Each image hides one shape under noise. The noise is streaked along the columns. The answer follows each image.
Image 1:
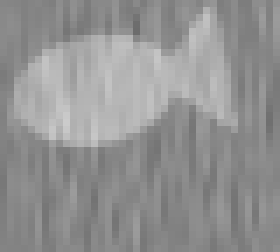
light fish
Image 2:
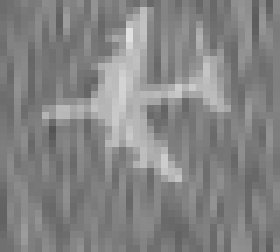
light airplane
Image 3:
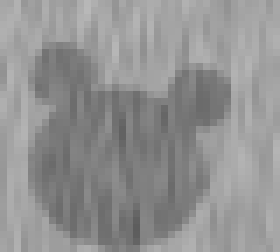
dark bear's head
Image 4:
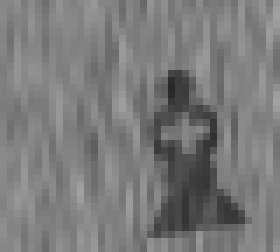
dark chess bishop
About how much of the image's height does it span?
two thirds
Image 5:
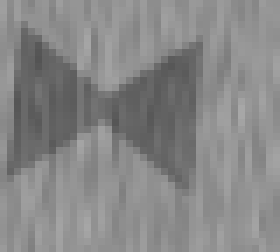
dark bow tie
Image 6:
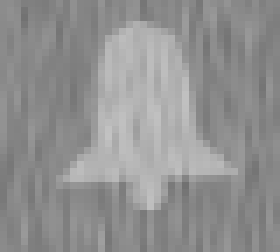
light bell
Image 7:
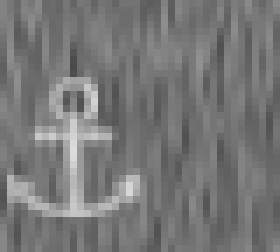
light anchor
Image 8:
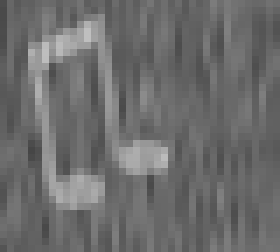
light pair of musical notes
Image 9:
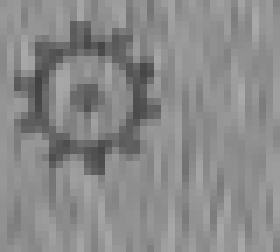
dark gear
